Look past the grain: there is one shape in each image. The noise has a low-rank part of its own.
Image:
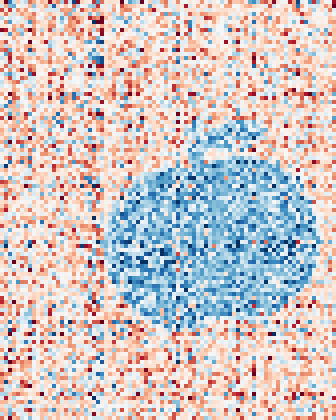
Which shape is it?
apple
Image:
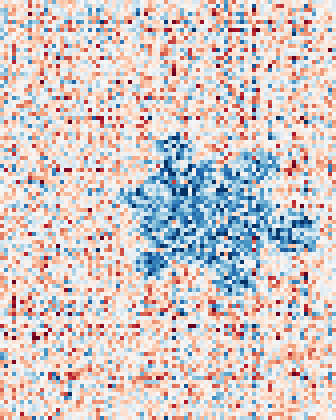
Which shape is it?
turtle
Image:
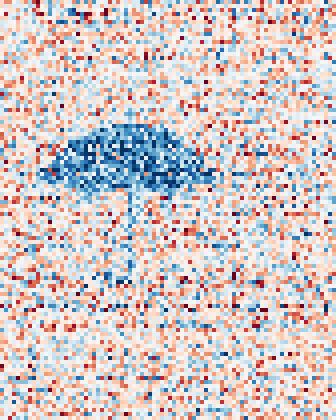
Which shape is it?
umbrella
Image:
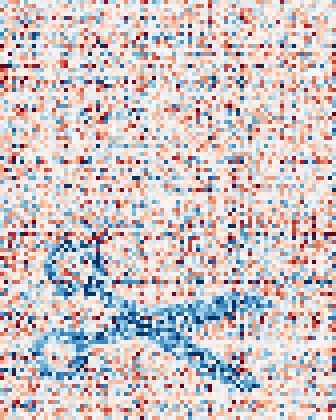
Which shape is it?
pair of scissors
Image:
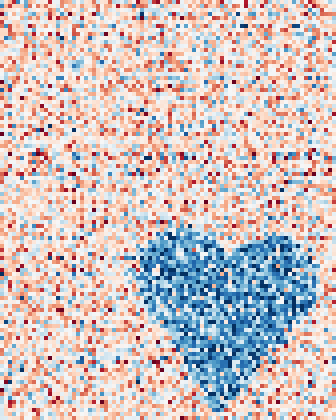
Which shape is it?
heart
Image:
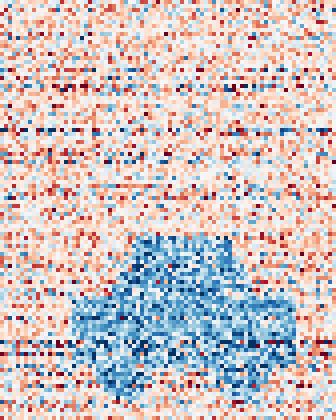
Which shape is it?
car
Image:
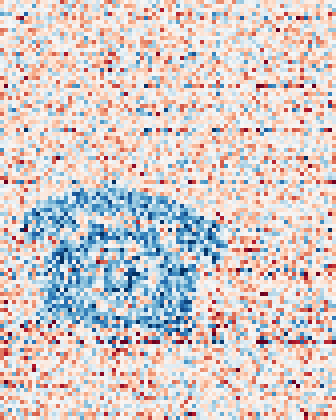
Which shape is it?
telephone
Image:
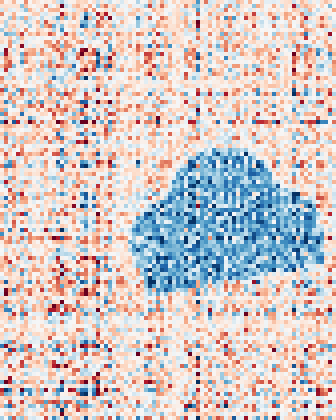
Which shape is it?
cloud
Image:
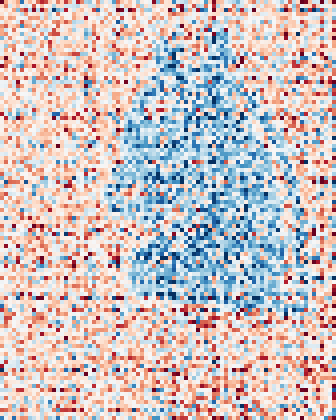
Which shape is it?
chess knight
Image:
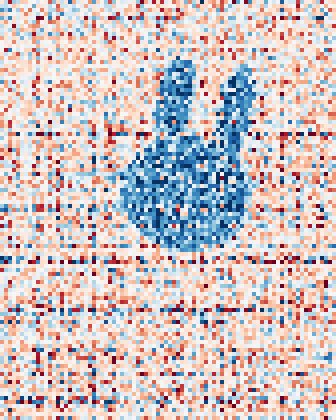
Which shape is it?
rabbit's head
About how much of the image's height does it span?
half
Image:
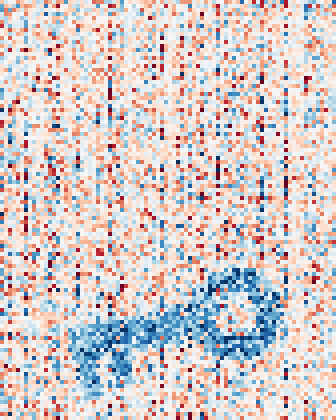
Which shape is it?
key
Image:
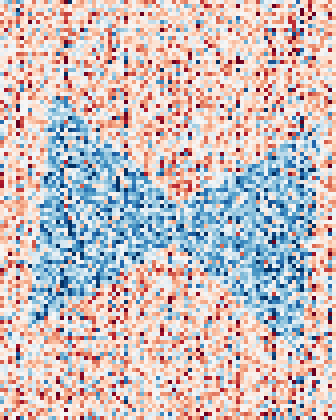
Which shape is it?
bow tie
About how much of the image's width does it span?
nearly all
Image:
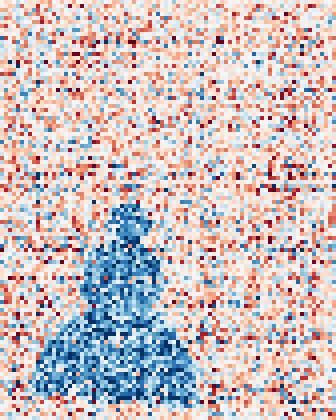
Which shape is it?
chess pawn
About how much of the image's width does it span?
half
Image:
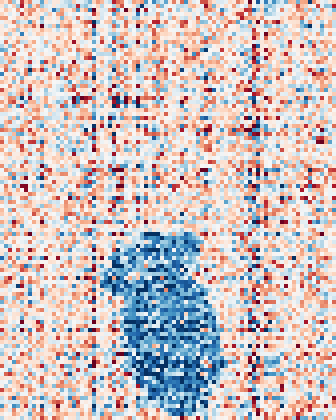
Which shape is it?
footprint
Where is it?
bottom middle
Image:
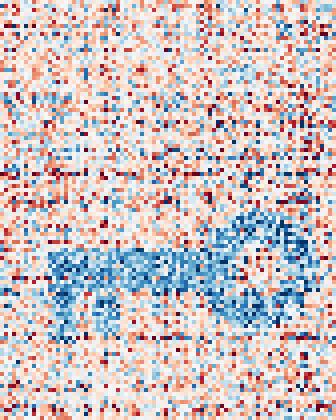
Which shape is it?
key
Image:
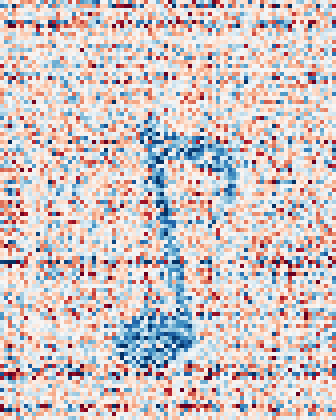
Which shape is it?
musical note
